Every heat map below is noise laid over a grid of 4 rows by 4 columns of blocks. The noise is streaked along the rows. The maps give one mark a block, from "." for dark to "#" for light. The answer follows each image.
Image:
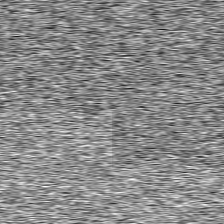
. . . .
. . . .
# # . .
# # # #
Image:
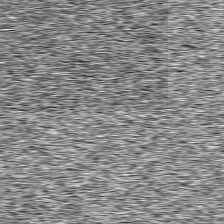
. . . #
. . . #
# # # #
# # # #
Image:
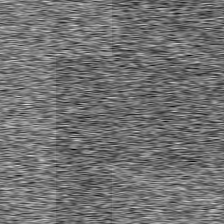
# # . .
# . . .
# . . .
# . # #
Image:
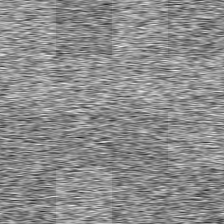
# . # .
# # # #
. . . #
. # . .
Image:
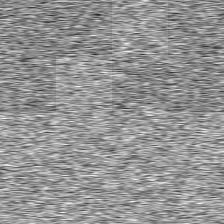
. . # .
. # . .
# # # #
# # # #
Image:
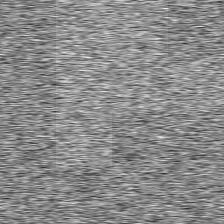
. # # .
. # # #
. # . .
. . . .
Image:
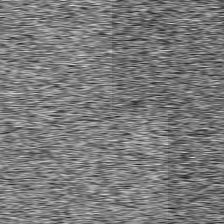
# # . .
# # . .
# # # .
# # # .
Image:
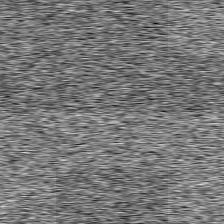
. . . #
. . . .
# # # #
# . . #
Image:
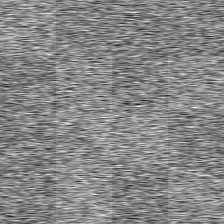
# . . .
. # . #
. # # .
. # . #
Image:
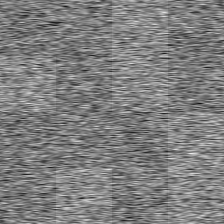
. . # .
# . # .
. . . #
. # . #
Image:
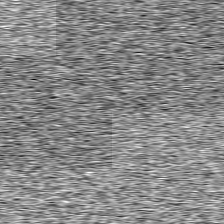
# . . .
. . . .
. . # #
# # # #
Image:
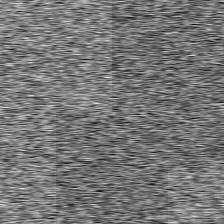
# # . .
# # . .
# . . .
# . . #
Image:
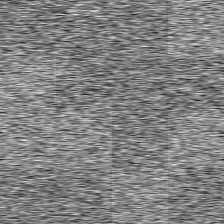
. . . #
# . . .
# # . #
. . # .
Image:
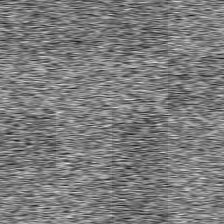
. . . #
# # # .
. # . #
# # . #
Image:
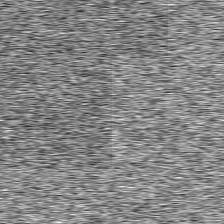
. . . #
. . # #
. . # #
# # # #
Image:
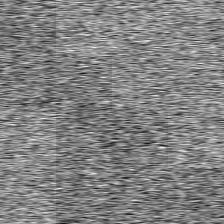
. # # #
. . # #
# . . #
# . . .
